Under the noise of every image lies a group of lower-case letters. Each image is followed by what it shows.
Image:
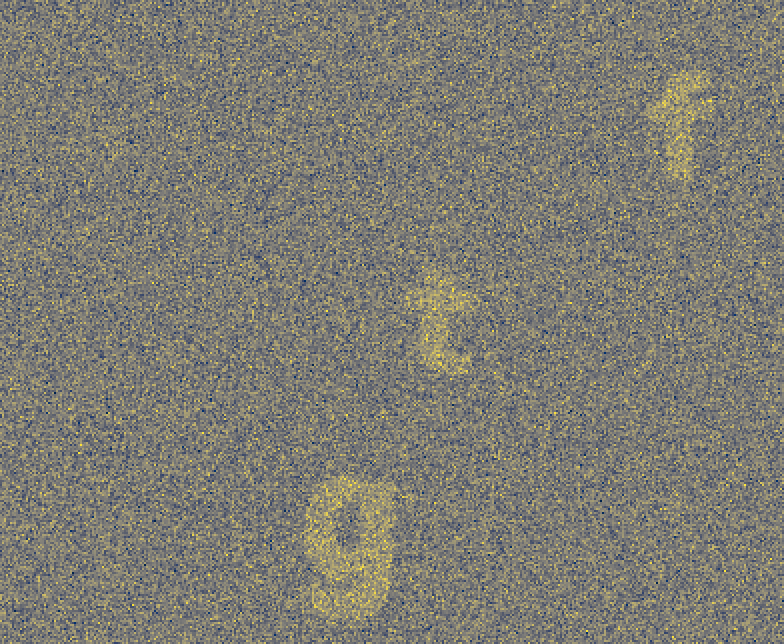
top right: f; centre: t; bottom middle: g
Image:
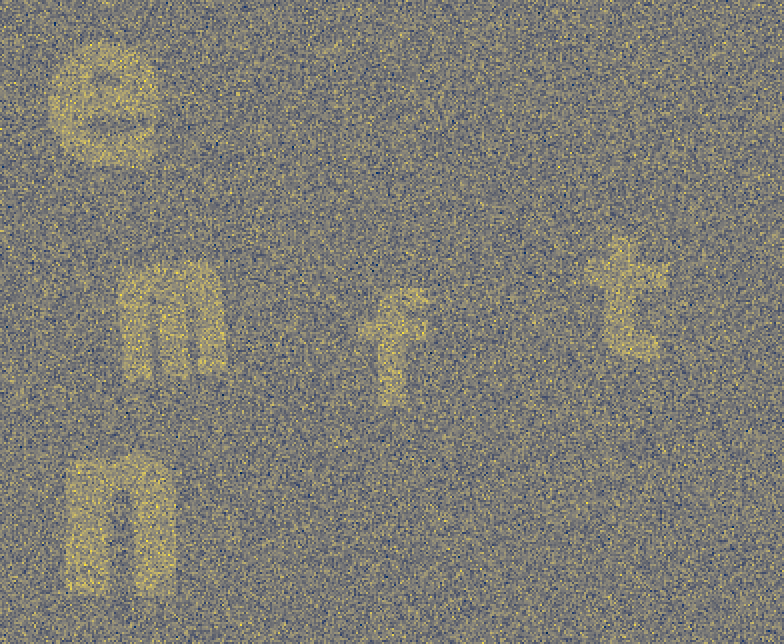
top left: e; middle left: m; centre: f; middle right: t; bottom left: n
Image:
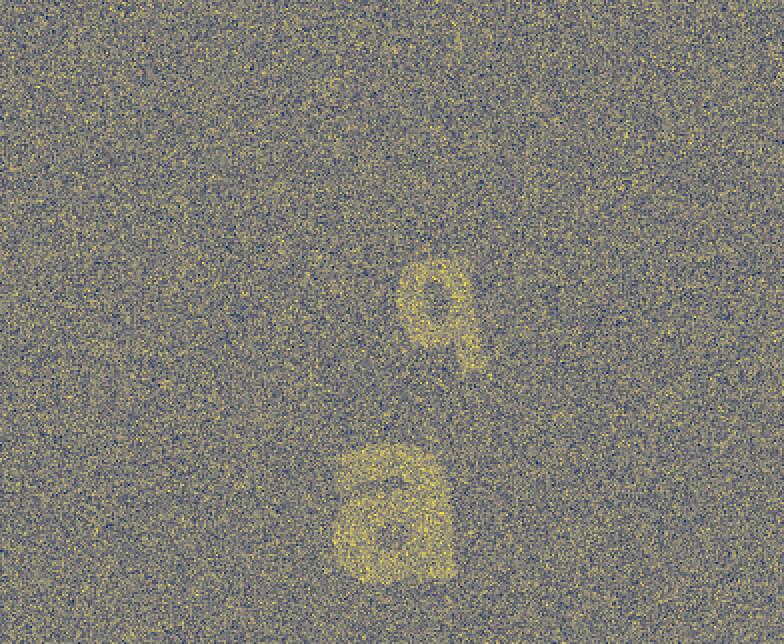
centre: q; bottom middle: a
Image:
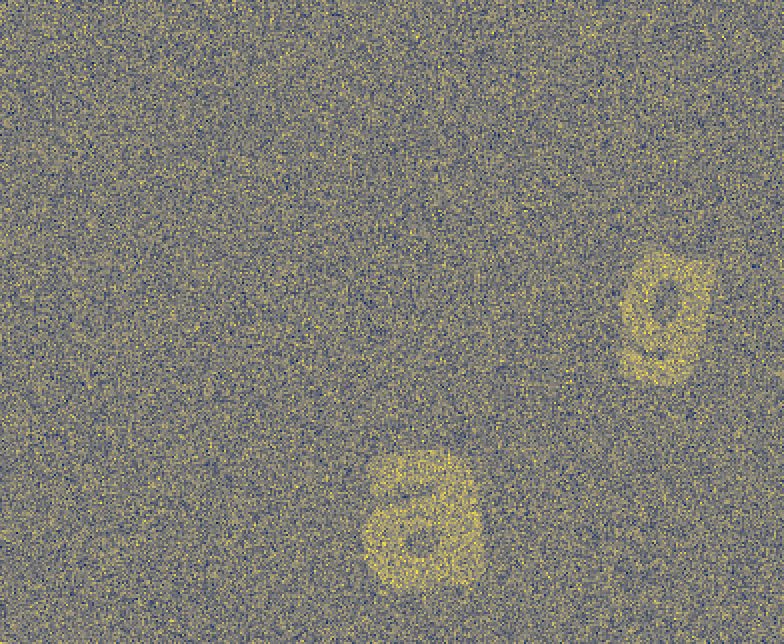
middle right: g; bottom middle: a
